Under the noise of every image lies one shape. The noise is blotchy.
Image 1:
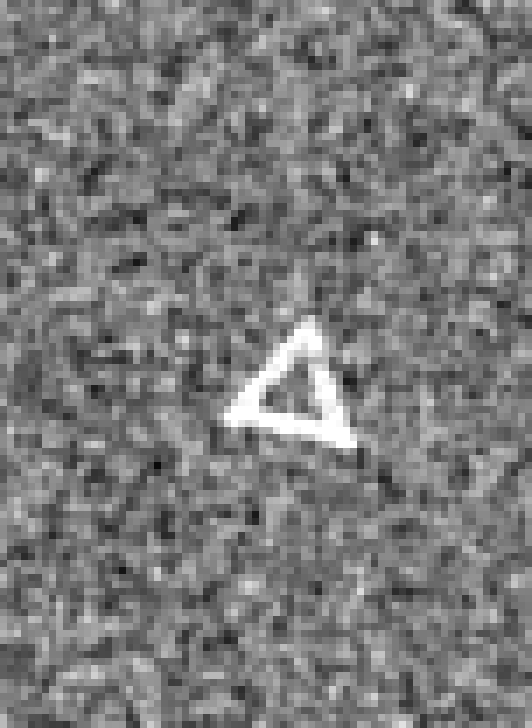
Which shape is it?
triangle frame
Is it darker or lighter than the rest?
lighter
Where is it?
centre
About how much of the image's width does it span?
a quarter
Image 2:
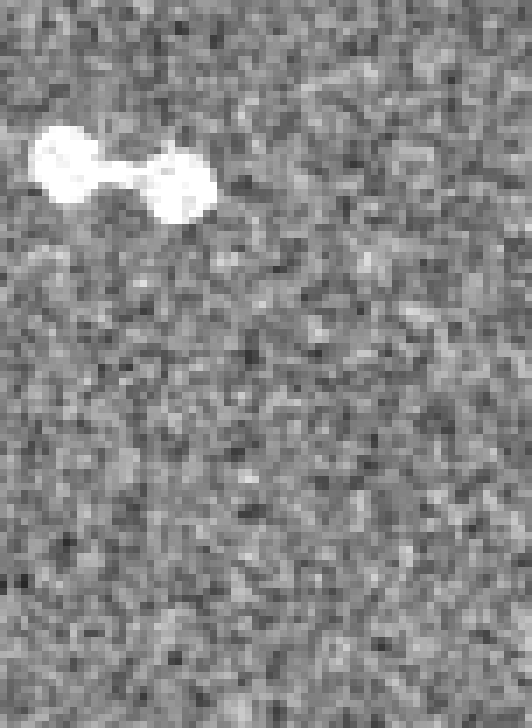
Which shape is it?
dumbbell
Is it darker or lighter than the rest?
lighter
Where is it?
top left
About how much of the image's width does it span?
a third
